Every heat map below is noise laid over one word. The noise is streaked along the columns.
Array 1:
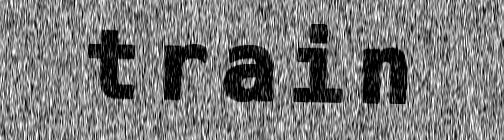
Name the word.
train
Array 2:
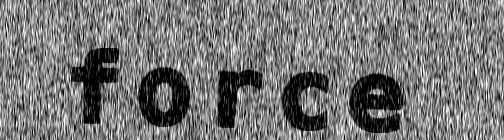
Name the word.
force
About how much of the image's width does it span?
two thirds
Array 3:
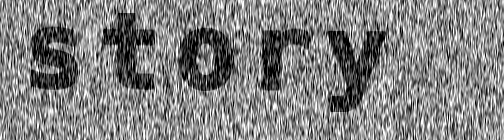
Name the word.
story
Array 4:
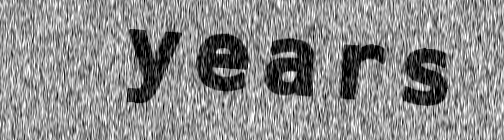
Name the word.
years
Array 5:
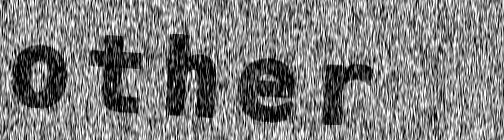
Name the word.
other
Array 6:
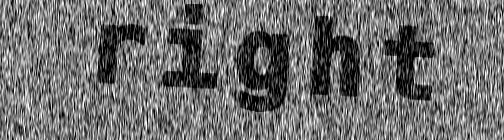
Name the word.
right
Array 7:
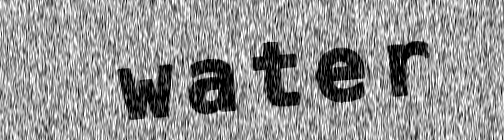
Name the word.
water
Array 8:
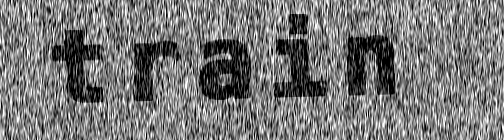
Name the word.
train
